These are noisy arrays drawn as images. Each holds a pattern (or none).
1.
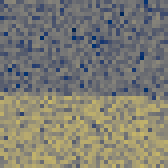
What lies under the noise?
a sharp edge
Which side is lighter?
bottom
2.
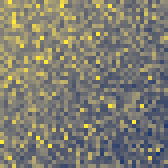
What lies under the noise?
a smooth slope
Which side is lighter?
top left
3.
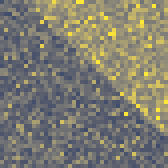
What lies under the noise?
a sharp edge
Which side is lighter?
top right
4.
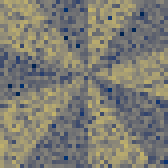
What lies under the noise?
spokes from one point
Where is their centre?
centre
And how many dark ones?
5
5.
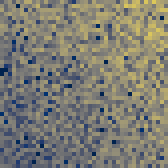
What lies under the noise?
a smooth slope
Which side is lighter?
top right
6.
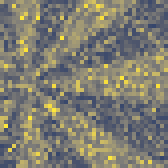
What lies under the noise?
spokes from one point
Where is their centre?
middle left
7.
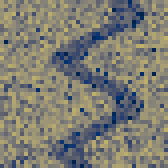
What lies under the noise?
a wavy band
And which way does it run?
top to bottom
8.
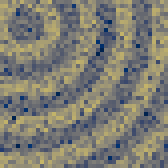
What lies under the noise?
rings round one point
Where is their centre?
top left
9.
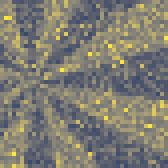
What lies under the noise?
spokes from one point
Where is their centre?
middle left
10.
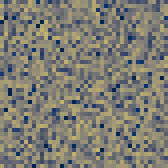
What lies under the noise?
only noise
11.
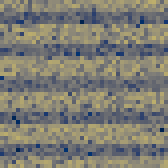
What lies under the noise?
horizontal stripes
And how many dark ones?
5
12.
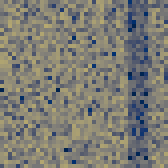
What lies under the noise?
one vertical stripe
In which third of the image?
right
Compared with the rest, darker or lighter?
darker
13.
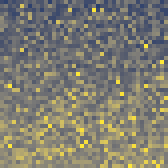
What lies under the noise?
a smooth slope
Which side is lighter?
bottom
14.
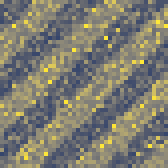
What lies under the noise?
diagonal stripes
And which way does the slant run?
bottom left to top right
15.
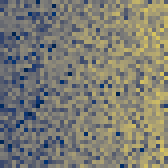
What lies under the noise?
a smooth slope
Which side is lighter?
right
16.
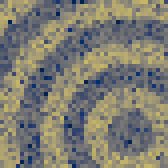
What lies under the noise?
rings round one point
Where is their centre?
bottom right
